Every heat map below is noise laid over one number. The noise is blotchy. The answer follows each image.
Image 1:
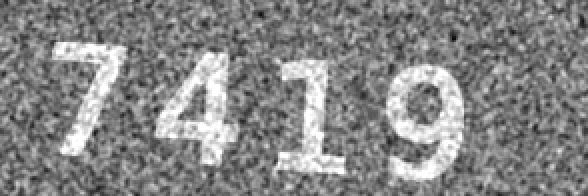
7419
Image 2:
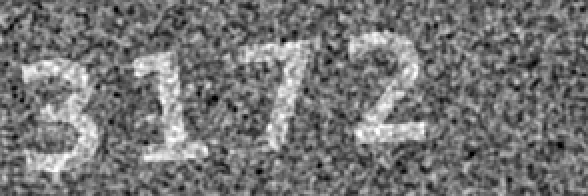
3172
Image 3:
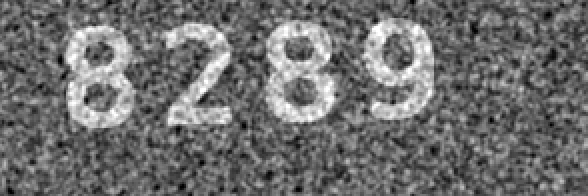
8289
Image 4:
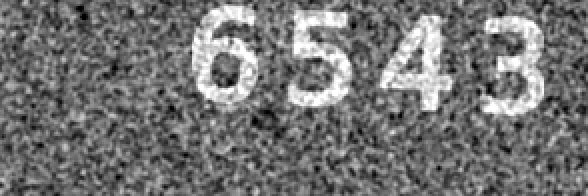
6543
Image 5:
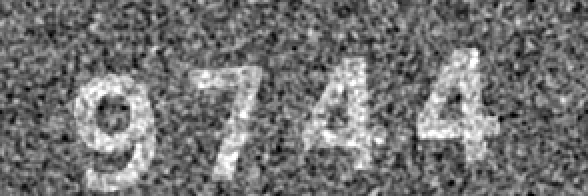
9744
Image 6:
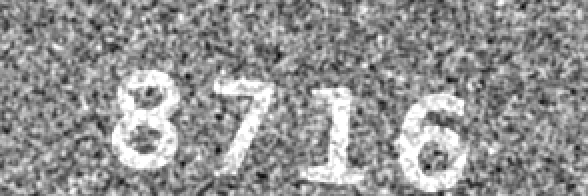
8716
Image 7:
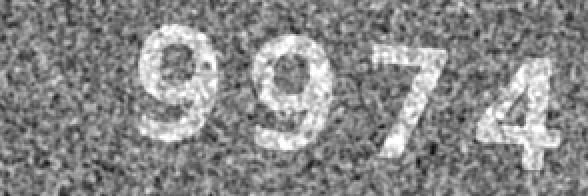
9974
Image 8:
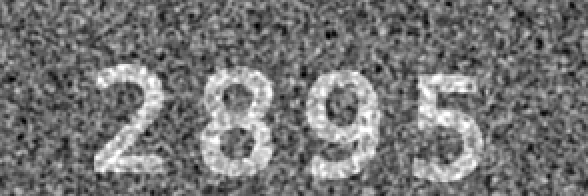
2895
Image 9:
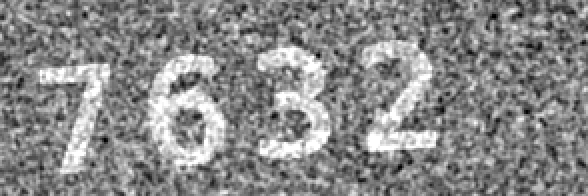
7632
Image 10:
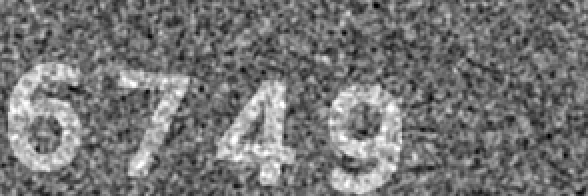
6749
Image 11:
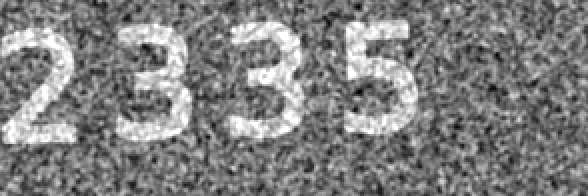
2335
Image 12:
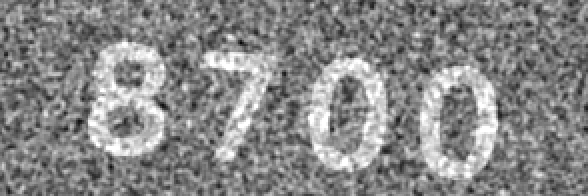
8700
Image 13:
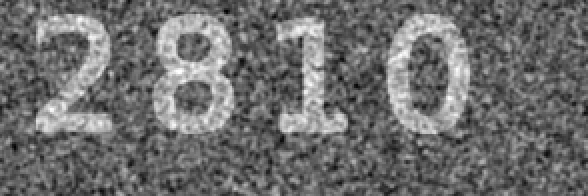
2810
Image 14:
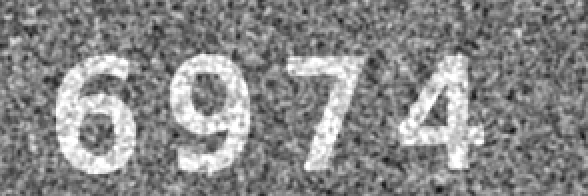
6974
